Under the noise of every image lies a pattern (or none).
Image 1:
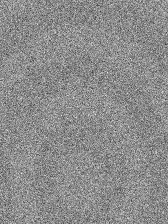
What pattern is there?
rings round one point
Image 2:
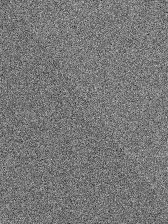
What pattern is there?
a sharp edge
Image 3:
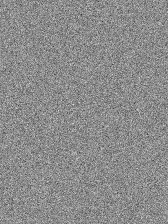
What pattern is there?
only noise
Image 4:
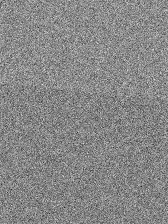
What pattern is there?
a sharp edge
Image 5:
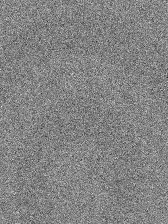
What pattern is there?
rings round one point
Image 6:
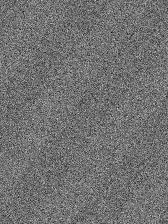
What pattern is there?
diagonal stripes
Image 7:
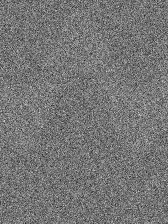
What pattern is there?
a wavy band
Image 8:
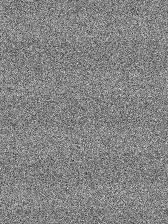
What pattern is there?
horizontal stripes
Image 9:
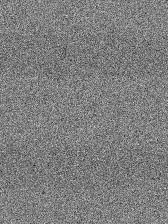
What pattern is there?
horizontal stripes
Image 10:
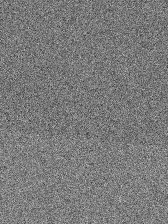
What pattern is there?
a sharp edge
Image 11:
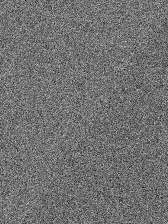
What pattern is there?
a sharp edge
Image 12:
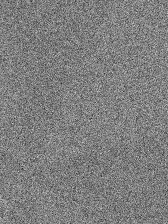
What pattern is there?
spokes from one point
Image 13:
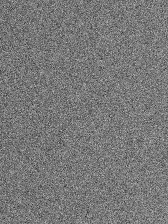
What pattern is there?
a smooth slope
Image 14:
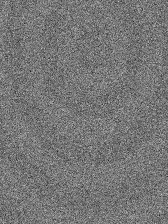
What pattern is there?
rings round one point
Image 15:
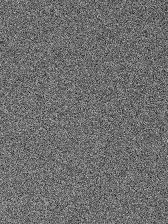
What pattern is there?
a smooth slope
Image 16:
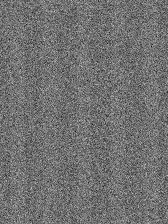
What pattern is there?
vertical stripes
